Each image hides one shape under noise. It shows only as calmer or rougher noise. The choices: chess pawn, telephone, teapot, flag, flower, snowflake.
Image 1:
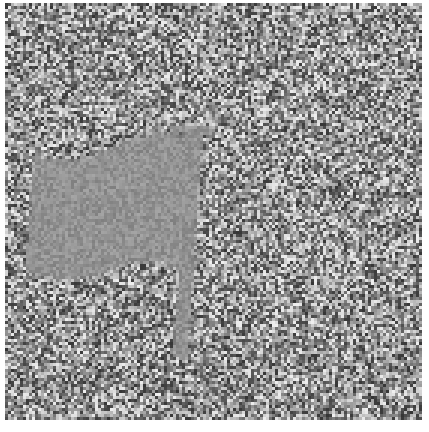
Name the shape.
flag
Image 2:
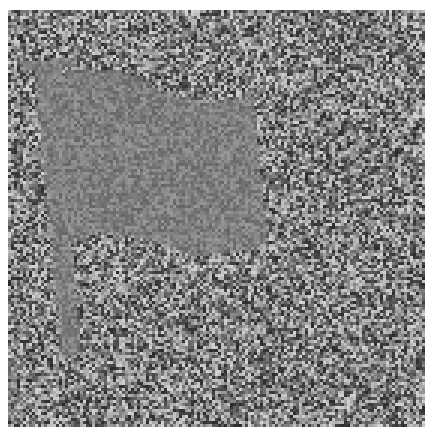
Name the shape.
flag
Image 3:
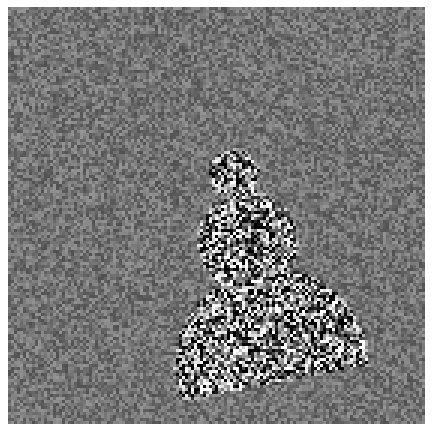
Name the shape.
chess pawn
